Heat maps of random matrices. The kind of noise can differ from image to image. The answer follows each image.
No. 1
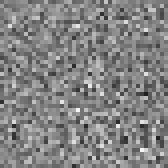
low rank plus noise
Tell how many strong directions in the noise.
three or four
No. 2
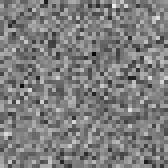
independent entries
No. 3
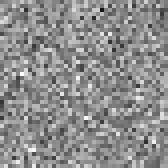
independent entries
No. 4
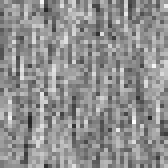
streaked along the columns
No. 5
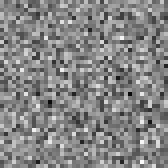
low rank plus noise
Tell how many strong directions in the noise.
one
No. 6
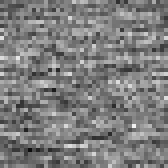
streaked along the rows
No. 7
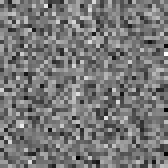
independent entries
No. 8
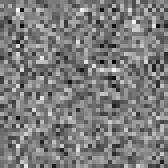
low rank plus noise
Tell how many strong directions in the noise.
one
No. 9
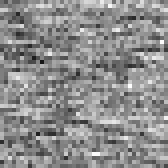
streaked along the rows
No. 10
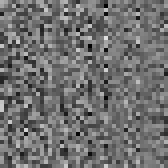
columns of uneven size
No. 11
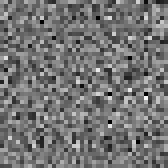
low rank plus noise
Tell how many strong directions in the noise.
five to eight
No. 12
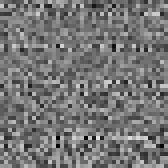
rows of uneven size
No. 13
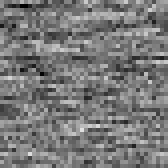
streaked along the rows
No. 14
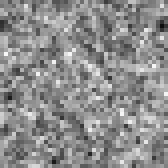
blotchy
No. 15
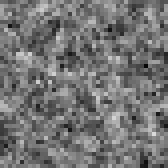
blotchy
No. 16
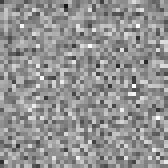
independent entries
